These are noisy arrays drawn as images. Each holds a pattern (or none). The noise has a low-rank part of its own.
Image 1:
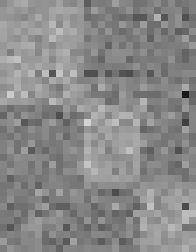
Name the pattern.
blocks along the diagonal
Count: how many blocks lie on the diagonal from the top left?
3
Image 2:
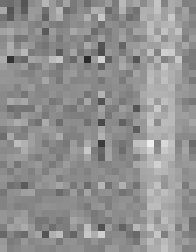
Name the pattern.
one band of columns
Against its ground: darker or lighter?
lighter
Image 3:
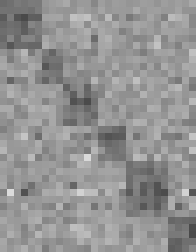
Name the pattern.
blocks along the diagonal
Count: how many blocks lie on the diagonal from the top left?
6
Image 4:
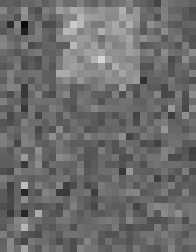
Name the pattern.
one block
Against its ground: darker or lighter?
lighter
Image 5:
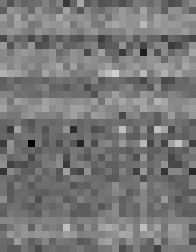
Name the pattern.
bands of rows
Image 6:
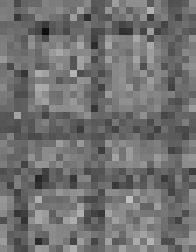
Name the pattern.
bands of rows crossing bands of columns
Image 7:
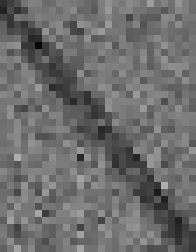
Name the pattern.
a diagonal band
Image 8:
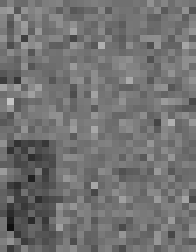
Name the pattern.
one block
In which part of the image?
bottom left
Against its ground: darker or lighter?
darker
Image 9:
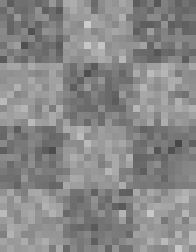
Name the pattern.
a checkerboard
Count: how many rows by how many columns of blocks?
4 by 3
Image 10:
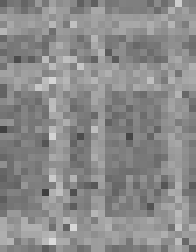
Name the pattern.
bands of rows crossing bands of columns
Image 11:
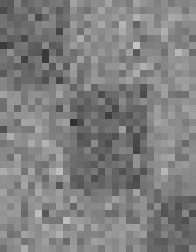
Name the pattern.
blocks along the diagonal
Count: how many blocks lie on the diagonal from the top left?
3
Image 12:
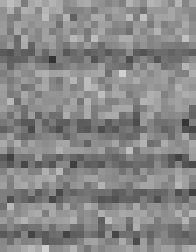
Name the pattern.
bands of rows
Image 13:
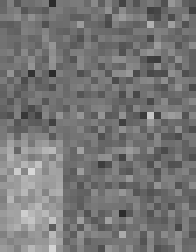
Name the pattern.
one block
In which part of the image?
bottom left
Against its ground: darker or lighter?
lighter
